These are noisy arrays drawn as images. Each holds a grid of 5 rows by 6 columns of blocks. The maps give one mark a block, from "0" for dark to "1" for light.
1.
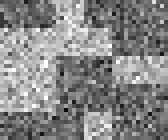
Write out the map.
0 0 1 0 0 0
1 1 1 1 0 0
1 1 0 0 1 1
1 1 0 0 0 0
0 0 0 1 0 0
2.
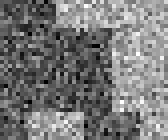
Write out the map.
0 0 1 1 1 1
0 0 0 0 1 1
0 0 0 0 1 1
0 0 0 0 1 1
0 1 1 0 0 1
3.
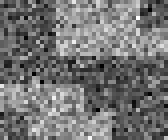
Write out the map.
0 0 1 1 1 0
0 0 1 1 1 1
0 0 0 0 0 0
1 1 1 0 0 0
0 1 1 1 0 0
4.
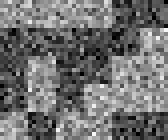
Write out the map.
1 1 1 1 0 0
0 0 0 0 0 1
0 1 0 0 1 1
0 1 0 1 1 1
1 0 1 1 0 0
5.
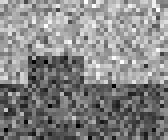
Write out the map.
1 1 1 1 1 1
1 1 1 1 1 1
1 0 0 1 1 1
0 0 0 0 0 0
0 0 0 0 0 0
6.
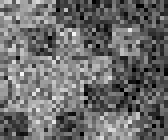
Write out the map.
1 1 0 0 0 0
1 0 1 0 1 0
1 1 1 1 0 0
1 1 1 0 0 0
0 1 0 1 1 0
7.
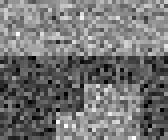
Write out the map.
1 1 1 1 1 1
1 1 1 1 1 1
0 0 0 0 0 0
0 0 0 1 1 0
0 0 1 1 1 0
